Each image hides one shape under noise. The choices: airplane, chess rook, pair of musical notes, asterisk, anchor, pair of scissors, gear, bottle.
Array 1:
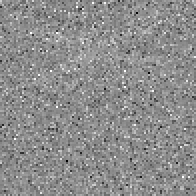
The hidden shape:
pair of scissors
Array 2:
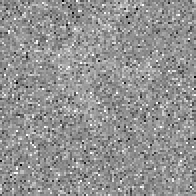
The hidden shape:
airplane
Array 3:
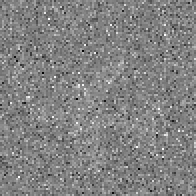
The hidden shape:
airplane
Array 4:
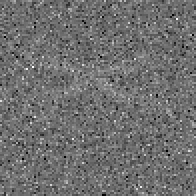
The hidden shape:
pair of scissors
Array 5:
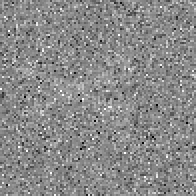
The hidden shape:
pair of scissors
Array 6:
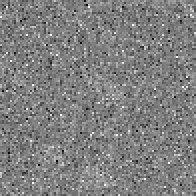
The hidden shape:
pair of musical notes
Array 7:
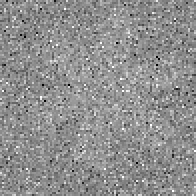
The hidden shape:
asterisk
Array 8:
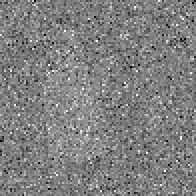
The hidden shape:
bottle
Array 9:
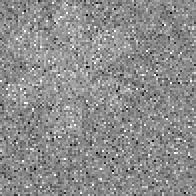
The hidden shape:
asterisk
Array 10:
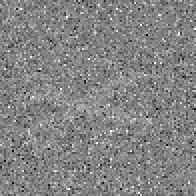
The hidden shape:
pair of scissors
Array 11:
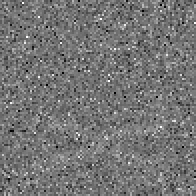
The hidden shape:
pair of scissors
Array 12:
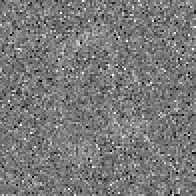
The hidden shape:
pair of musical notes
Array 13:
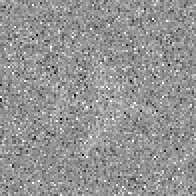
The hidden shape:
airplane
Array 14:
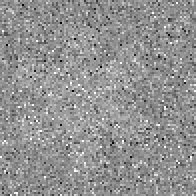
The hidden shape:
asterisk
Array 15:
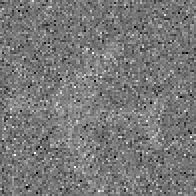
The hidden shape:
airplane
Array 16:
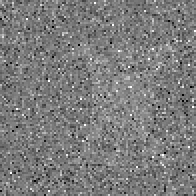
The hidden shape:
chess rook
